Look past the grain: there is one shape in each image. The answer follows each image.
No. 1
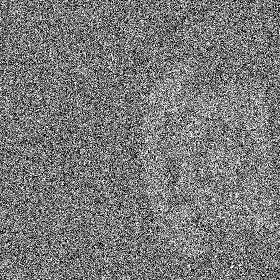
light telephone
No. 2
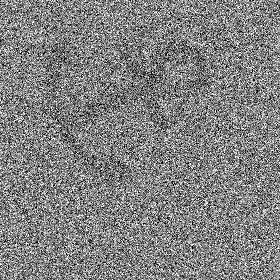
dark anchor
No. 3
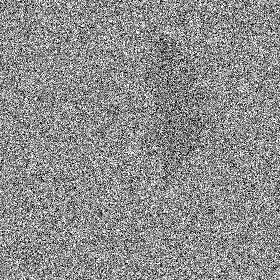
dark umbrella
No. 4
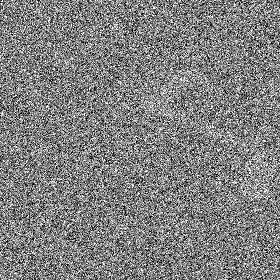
light musical note
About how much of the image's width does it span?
half
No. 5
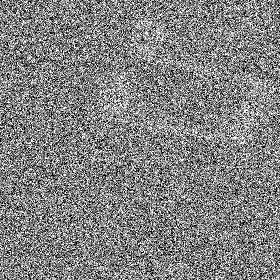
light pair of musical notes
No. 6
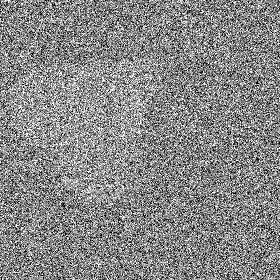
light heart
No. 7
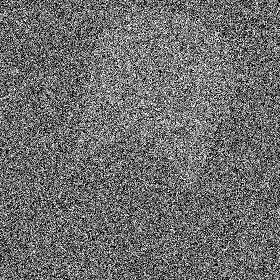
light cat's head
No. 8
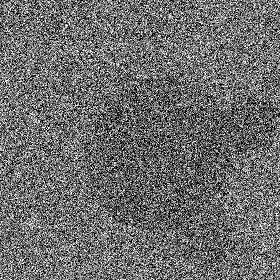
dark bear's head
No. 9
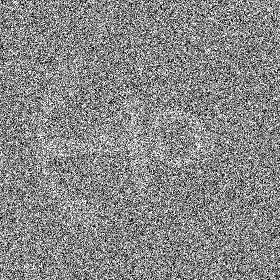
light anchor
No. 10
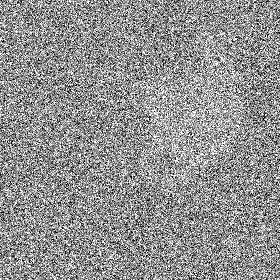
light teapot
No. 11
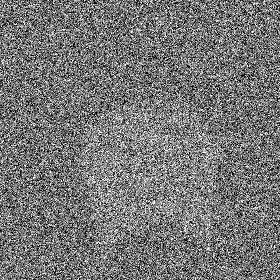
light cat's head
